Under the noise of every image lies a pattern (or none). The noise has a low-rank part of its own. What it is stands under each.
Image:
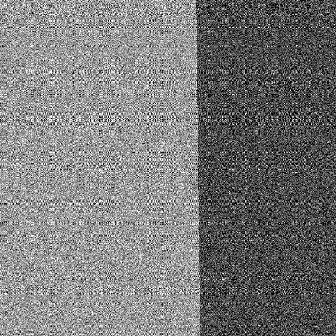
a sharp edge
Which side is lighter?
left
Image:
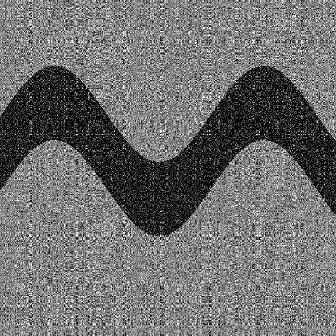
a wavy band
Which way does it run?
left to right
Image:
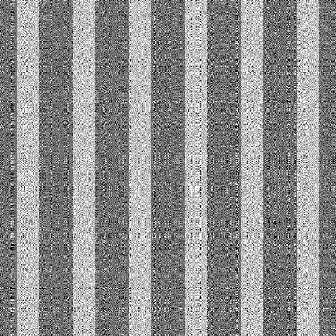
vertical stripes
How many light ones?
6
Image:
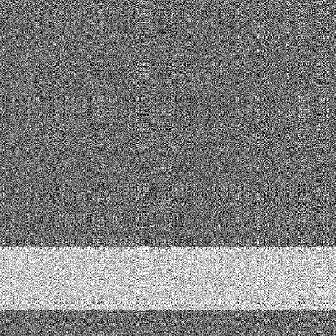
one horizontal stripe
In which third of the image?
bottom
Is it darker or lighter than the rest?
lighter
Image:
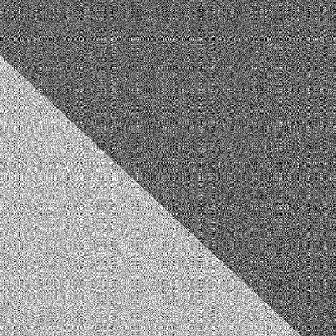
a sharp edge
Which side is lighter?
bottom left
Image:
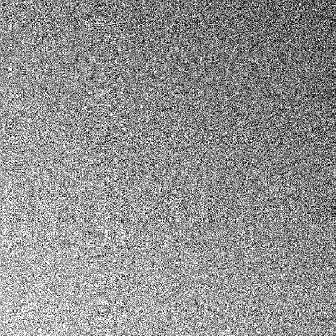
a smooth slope
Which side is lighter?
bottom left
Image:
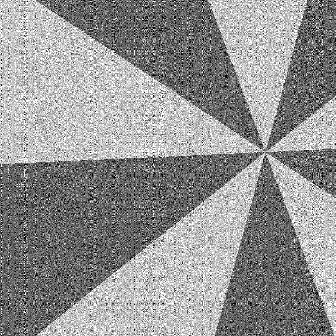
spokes from one point
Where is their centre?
middle right
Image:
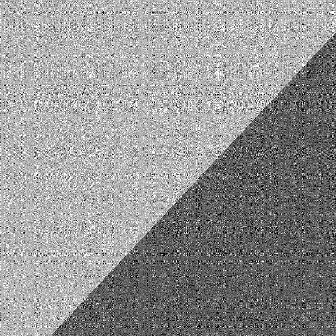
a sharp edge
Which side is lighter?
top left
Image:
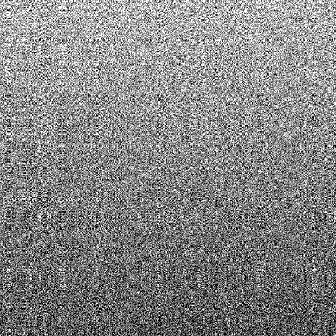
a smooth slope
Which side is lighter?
top
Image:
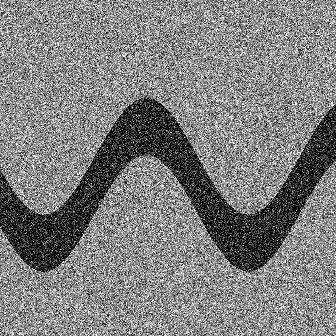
a wavy band
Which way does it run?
left to right
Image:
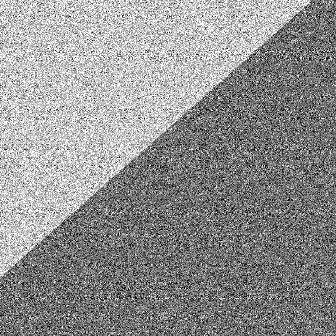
a sharp edge
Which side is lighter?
top left
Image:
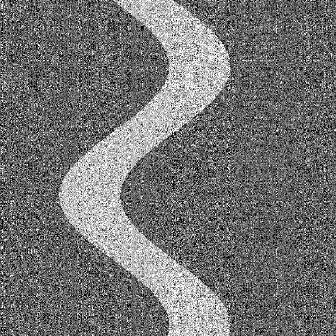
a wavy band
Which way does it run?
top to bottom
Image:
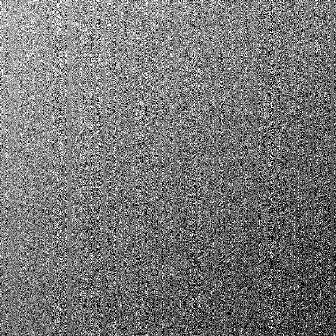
a smooth slope
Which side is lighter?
top left
